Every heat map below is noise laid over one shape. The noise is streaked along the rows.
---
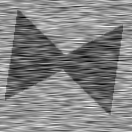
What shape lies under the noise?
bow tie
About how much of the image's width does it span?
nearly all
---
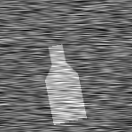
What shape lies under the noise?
bottle
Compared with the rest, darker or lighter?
lighter
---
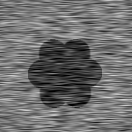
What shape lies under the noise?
flower
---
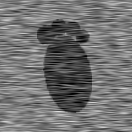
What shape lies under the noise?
footprint
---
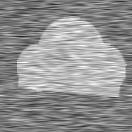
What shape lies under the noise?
cloud
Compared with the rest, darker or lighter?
lighter
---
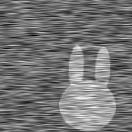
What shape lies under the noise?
rabbit's head
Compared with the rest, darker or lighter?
lighter
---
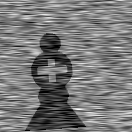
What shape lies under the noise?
chess bishop
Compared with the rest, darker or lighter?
darker
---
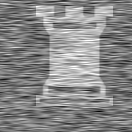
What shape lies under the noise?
chess rook
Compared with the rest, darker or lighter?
lighter
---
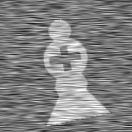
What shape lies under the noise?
chess bishop
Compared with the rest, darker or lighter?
lighter
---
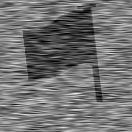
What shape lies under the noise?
flag
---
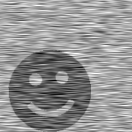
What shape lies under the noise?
smiling face
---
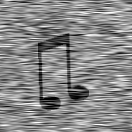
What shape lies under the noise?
pair of musical notes
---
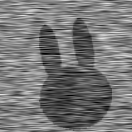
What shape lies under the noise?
rabbit's head
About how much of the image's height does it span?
nearly all
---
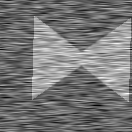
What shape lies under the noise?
bow tie
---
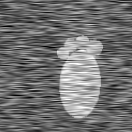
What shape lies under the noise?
footprint
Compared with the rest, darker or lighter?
lighter
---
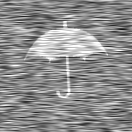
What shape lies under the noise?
umbrella
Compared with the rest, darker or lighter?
lighter
